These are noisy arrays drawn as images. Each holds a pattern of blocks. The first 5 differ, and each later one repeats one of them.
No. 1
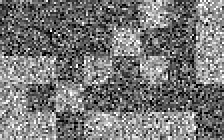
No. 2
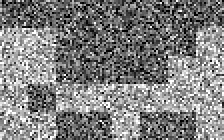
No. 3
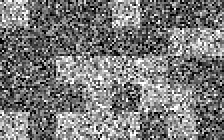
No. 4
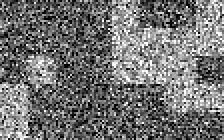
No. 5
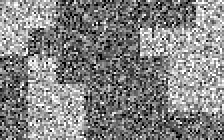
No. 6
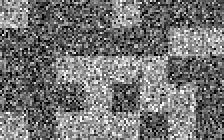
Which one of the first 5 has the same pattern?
3
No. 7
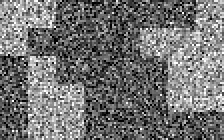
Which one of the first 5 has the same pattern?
5
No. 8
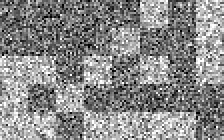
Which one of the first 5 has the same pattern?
1
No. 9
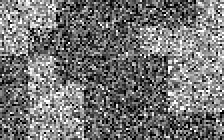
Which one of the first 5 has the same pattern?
5
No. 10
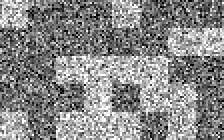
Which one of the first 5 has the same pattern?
3
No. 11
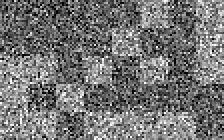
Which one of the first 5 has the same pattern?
1
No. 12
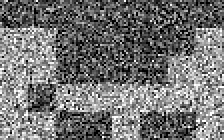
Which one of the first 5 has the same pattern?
2
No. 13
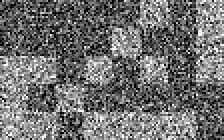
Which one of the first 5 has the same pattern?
1
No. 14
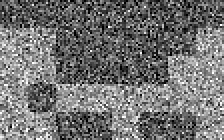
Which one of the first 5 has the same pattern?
2
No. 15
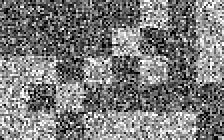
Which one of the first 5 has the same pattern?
1
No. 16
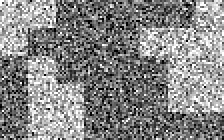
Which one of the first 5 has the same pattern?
5
